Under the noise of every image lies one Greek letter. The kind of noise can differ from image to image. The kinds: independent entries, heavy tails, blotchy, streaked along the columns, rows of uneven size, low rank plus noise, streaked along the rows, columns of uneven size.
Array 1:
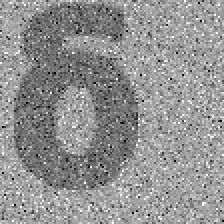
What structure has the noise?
heavy tails
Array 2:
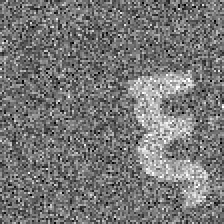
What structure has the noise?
independent entries
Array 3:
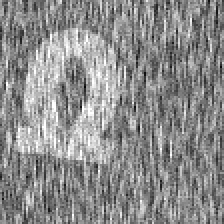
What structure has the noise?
streaked along the columns
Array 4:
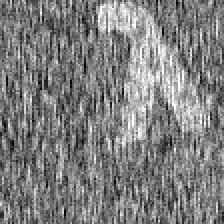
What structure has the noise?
streaked along the columns
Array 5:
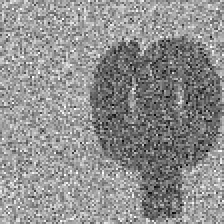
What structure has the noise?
independent entries
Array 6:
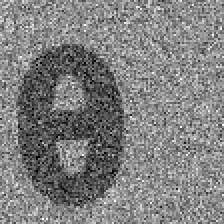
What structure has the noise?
independent entries
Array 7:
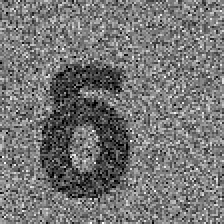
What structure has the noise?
independent entries
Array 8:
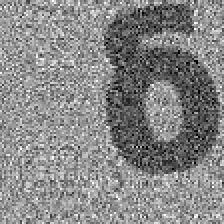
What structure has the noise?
low rank plus noise
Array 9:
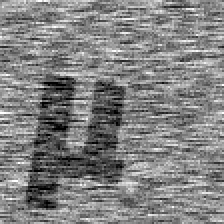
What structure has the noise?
streaked along the rows
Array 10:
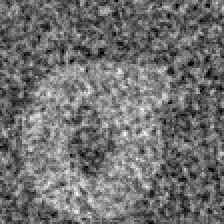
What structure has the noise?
blotchy
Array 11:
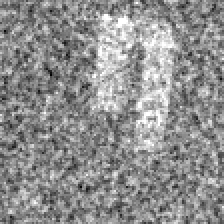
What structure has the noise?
blotchy
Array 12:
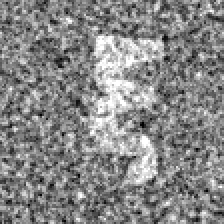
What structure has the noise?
blotchy
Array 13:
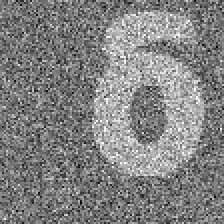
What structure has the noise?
independent entries
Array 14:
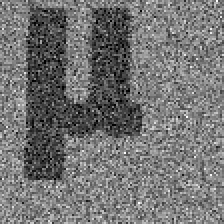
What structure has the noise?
independent entries
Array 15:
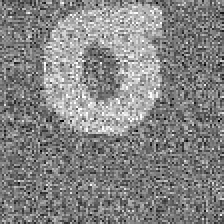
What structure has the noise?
low rank plus noise
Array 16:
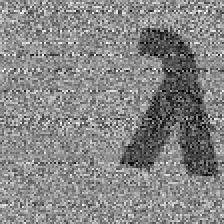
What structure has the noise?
rows of uneven size
